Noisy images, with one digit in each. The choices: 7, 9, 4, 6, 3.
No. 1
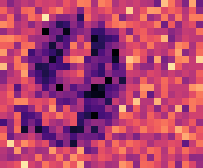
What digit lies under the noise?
9
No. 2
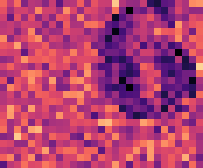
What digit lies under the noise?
6
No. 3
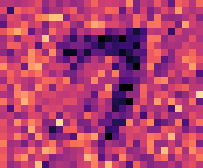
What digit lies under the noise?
7
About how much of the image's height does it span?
two thirds
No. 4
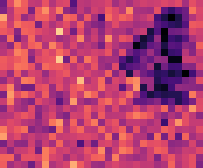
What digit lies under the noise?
4
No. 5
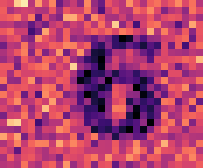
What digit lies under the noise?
6
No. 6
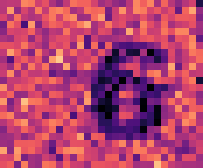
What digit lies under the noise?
6
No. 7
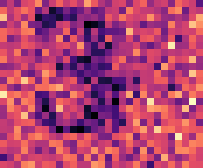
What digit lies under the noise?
3
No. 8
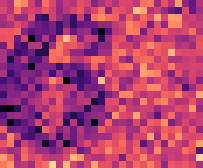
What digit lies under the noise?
6
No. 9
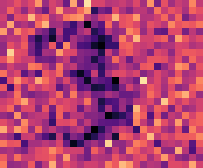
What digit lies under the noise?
3
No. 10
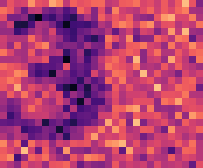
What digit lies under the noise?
3
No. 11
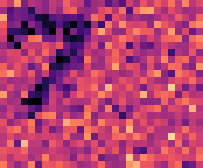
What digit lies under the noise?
7
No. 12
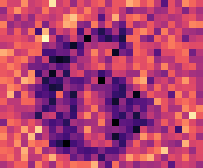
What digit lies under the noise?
6
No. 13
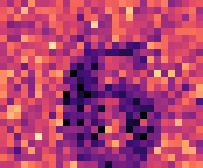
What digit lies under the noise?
6
